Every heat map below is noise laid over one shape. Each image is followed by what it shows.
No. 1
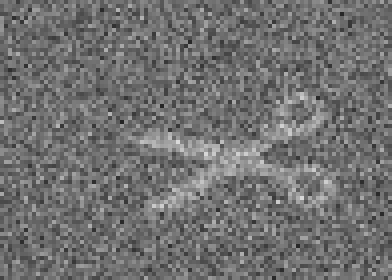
pair of scissors
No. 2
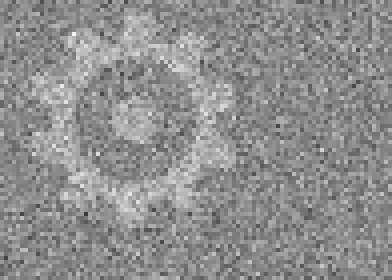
gear
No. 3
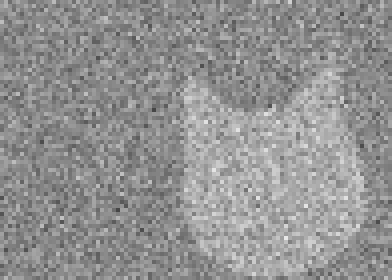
cat's head
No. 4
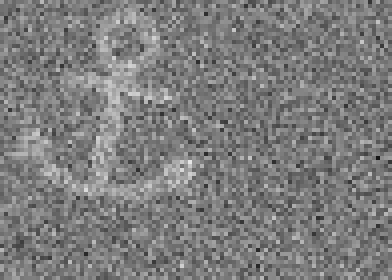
anchor
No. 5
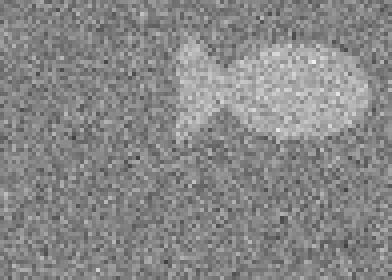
fish
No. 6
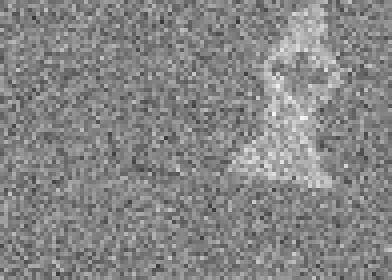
chess bishop
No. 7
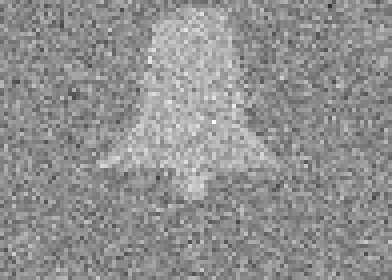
bell
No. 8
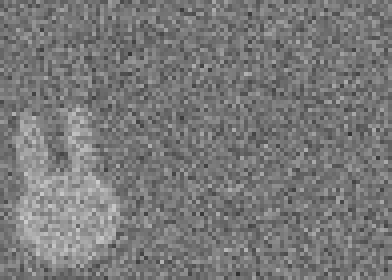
rabbit's head
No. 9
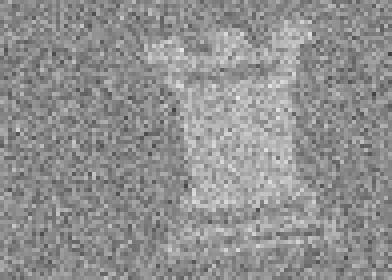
chess rook
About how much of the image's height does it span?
nearly all
